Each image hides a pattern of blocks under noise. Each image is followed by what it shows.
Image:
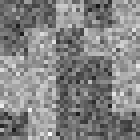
no symmetry
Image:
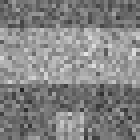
left and right mirror each other
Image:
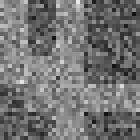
no symmetry
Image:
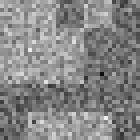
no symmetry
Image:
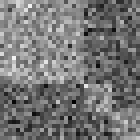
mirrored about the diagonal from the top left
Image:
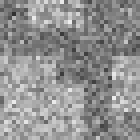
mirrored about the diagonal from the bottom left
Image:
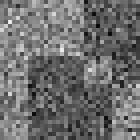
no symmetry
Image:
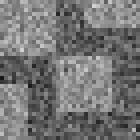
mirrored about the diagonal from the top left
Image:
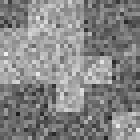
mirrored about the diagonal from the top left
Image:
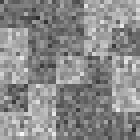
the same after a half turn
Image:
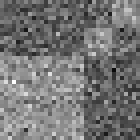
mirrored about the diagonal from the bottom left
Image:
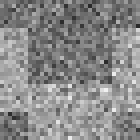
left and right mirror each other
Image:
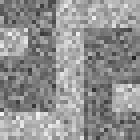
the same after a half turn
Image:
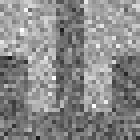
left and right mirror each other
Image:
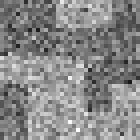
no symmetry
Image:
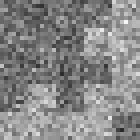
mirrored about the diagonal from the top left
